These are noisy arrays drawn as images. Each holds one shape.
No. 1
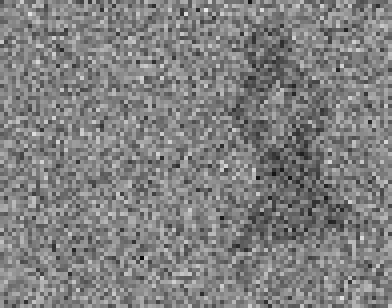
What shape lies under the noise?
chess bishop
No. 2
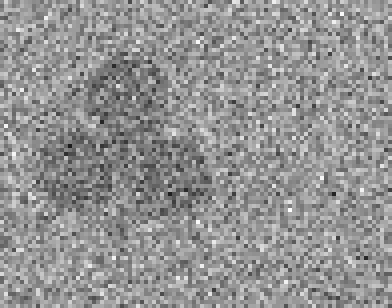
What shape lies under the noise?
club
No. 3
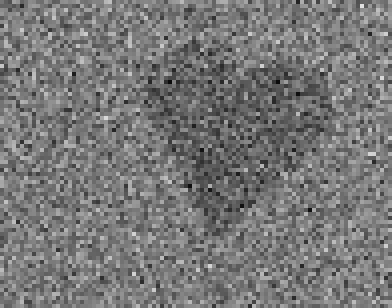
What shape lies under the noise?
heart
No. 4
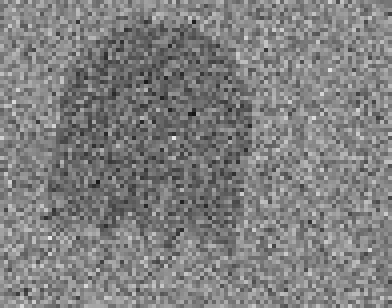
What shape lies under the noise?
ghost
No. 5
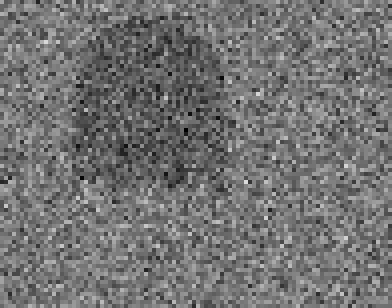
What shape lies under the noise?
ghost
